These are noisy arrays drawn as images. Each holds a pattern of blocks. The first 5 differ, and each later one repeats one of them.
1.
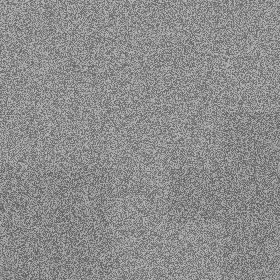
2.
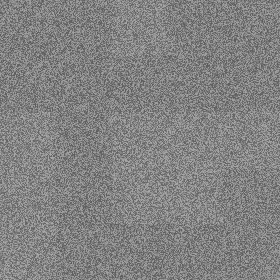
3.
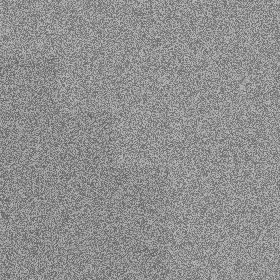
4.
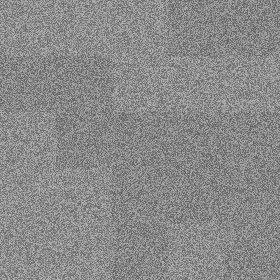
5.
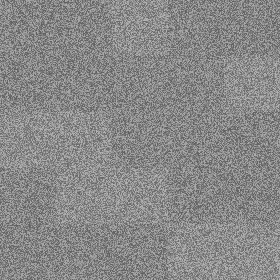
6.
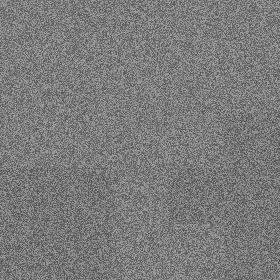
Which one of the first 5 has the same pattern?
1
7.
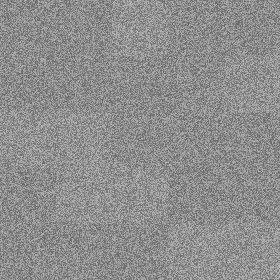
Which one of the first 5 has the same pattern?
5
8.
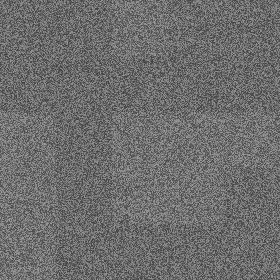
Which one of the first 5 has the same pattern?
2
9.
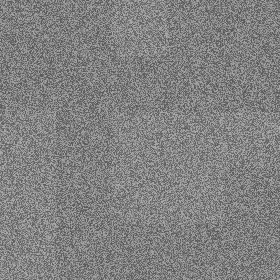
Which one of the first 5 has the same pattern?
2
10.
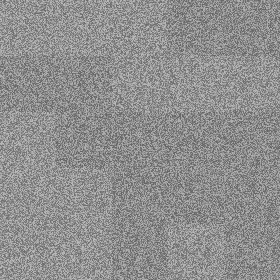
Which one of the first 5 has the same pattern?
4
